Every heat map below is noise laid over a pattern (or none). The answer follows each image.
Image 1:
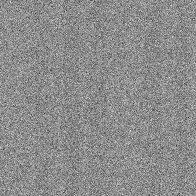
bands of columns
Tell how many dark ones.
5
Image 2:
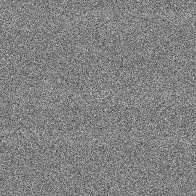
bands of rows
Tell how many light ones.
3
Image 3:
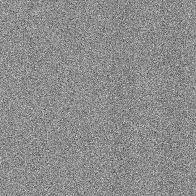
bands of columns
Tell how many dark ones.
2
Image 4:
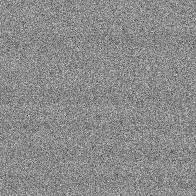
bands of rows
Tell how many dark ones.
5
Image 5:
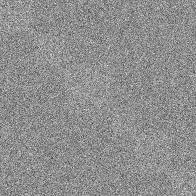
blocks along the diagonal
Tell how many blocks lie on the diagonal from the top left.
6
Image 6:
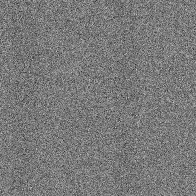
bands of columns
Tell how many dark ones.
2
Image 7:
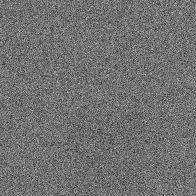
one block
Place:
bottom middle
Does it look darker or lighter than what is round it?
darker
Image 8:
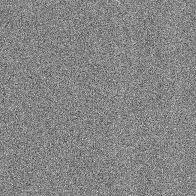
bands of columns
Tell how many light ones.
2
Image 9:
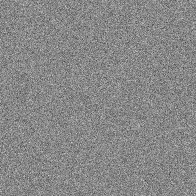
only noise
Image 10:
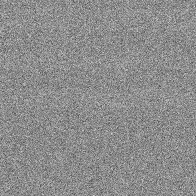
bands of rows
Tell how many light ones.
3
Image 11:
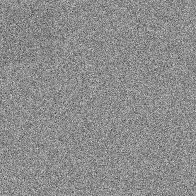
one block
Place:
top left
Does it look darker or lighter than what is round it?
darker
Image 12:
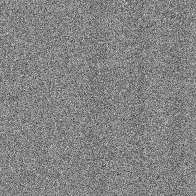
bands of columns
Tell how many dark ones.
3
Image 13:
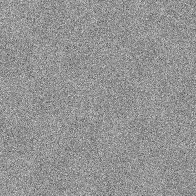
a checkerboard
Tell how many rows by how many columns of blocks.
5 by 6
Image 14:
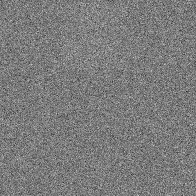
one block
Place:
top middle
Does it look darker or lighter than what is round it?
lighter
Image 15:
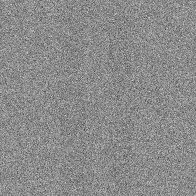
bands of columns
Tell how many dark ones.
2
